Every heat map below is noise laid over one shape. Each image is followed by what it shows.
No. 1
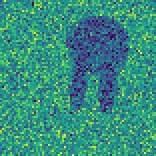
rabbit's head
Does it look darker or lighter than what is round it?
darker
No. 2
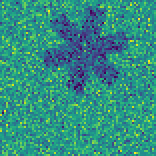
asterisk
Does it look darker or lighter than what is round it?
darker
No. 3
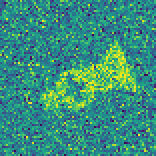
chess bishop
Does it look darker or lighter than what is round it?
lighter
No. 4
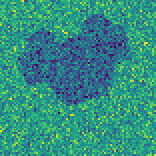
car
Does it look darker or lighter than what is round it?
darker
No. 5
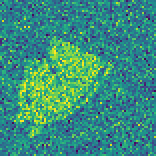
chess knight
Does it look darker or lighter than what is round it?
lighter
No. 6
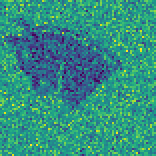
chess knight
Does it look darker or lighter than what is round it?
darker
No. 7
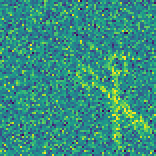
pair of scissors
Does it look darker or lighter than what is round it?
lighter
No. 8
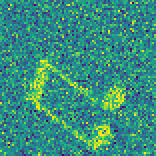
pair of musical notes
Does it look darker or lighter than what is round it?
lighter
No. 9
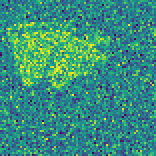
chess knight
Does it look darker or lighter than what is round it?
lighter
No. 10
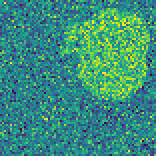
apple
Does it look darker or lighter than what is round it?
lighter
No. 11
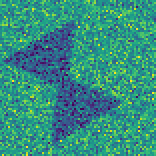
bow tie
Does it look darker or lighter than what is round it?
darker
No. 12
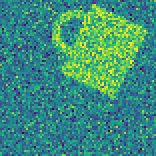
cup
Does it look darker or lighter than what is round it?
lighter
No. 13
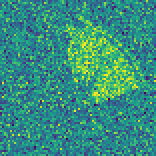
chess knight
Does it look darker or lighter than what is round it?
lighter
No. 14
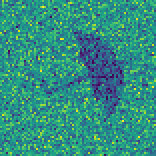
umbrella
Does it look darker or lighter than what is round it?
darker
